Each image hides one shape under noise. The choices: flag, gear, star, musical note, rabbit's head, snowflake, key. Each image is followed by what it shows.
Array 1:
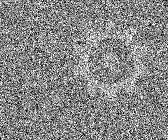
gear
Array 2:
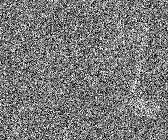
musical note
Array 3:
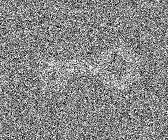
key
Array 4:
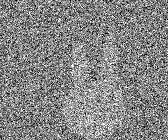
rabbit's head
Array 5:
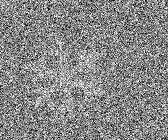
snowflake
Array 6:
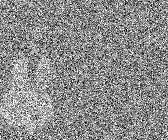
rabbit's head
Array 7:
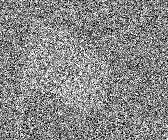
flag
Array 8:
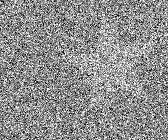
star
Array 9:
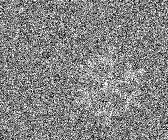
snowflake
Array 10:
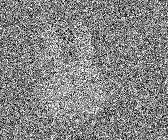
rabbit's head
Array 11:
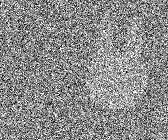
rabbit's head
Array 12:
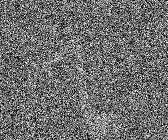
musical note
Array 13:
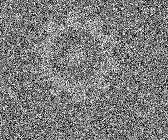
gear
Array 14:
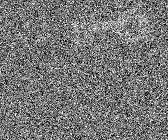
key
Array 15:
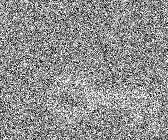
key
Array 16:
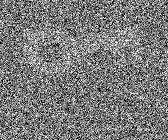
key
